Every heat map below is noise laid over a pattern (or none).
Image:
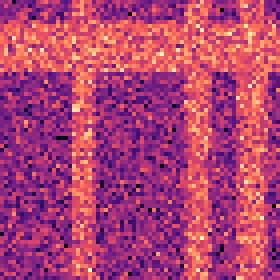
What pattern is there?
bands of rows crossing bands of columns
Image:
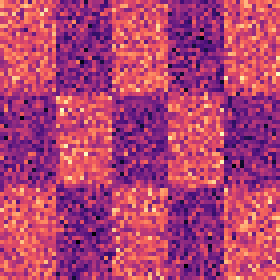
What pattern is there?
a checkerboard
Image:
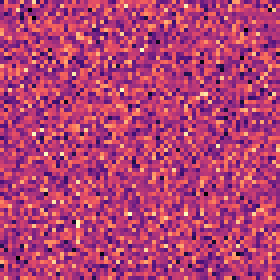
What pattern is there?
only noise
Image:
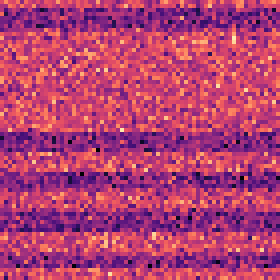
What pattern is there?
bands of rows
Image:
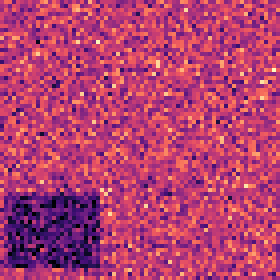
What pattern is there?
one block
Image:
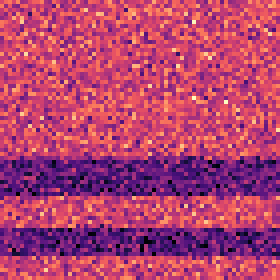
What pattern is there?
bands of rows
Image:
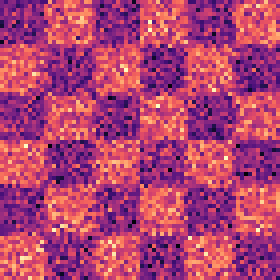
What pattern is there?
a checkerboard
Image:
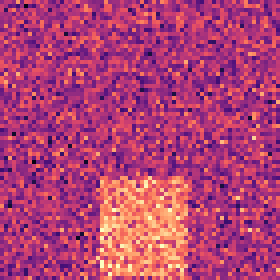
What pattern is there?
one block
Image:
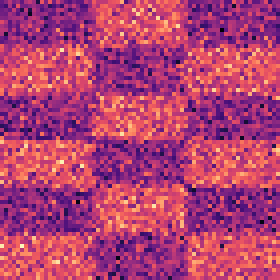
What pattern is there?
a checkerboard
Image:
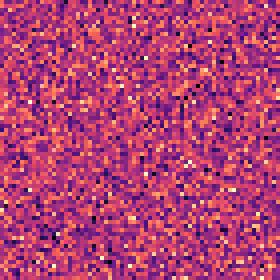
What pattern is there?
only noise
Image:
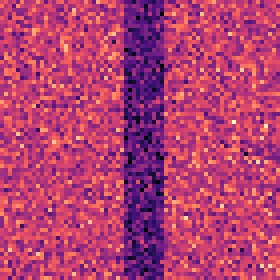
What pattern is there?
one band of columns
